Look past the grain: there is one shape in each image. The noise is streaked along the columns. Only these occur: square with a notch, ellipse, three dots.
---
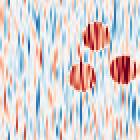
three dots
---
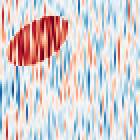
ellipse
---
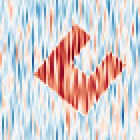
square with a notch
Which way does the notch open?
up and right
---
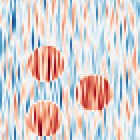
three dots
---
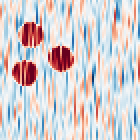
three dots
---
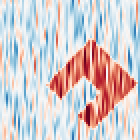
square with a notch
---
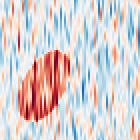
ellipse
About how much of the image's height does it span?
half
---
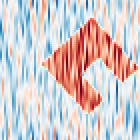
square with a notch
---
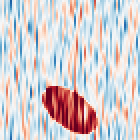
ellipse
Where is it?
bottom middle
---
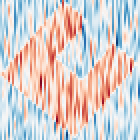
square with a notch
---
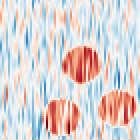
three dots
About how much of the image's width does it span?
two thirds
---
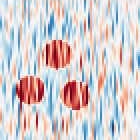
three dots
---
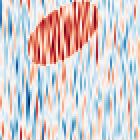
ellipse
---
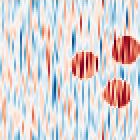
three dots
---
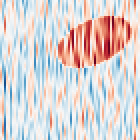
ellipse
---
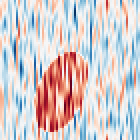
ellipse
